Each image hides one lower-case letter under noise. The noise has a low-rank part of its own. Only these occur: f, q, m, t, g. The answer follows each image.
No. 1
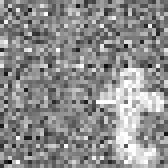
light t
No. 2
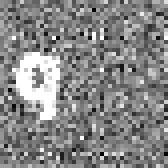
light q, middle left
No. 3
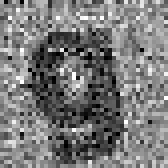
dark g
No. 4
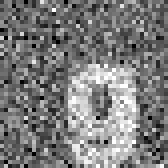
light g
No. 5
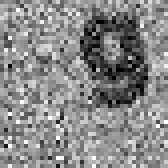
dark g
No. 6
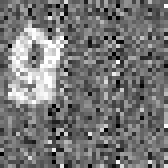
light g
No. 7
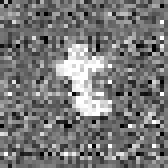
light t, centre
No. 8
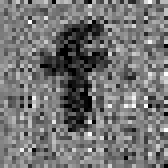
dark f
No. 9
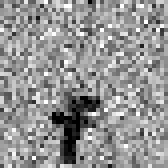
dark f, bottom middle
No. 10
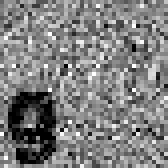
dark g, bottom left
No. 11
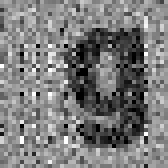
dark g
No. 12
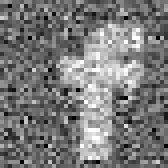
light f
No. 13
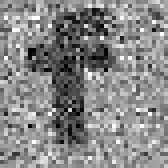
dark f
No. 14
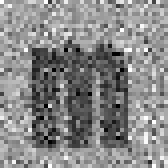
dark m
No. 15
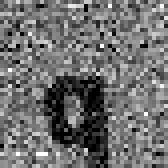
dark q
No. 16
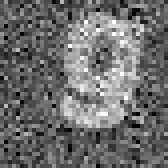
light g
